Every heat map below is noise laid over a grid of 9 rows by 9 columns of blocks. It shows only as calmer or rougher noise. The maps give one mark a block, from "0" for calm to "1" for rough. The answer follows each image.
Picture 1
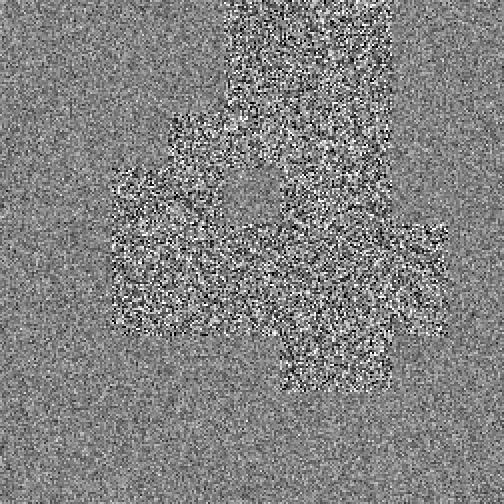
000011100
000011100
000111100
001101100
001111110
001111110
000001100
000000000
000000000
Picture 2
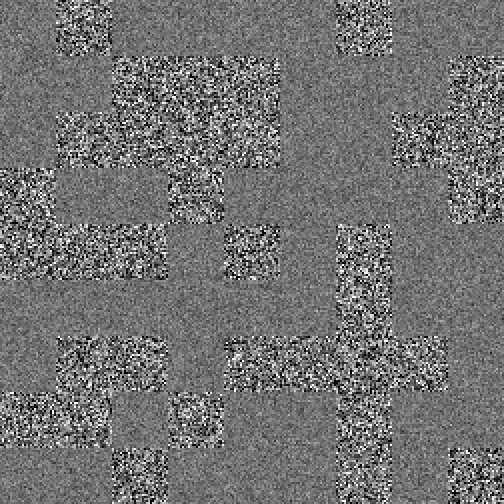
010000100
001110001
011110011
100100001
111010100
000000100
011011110
110100100
001000101
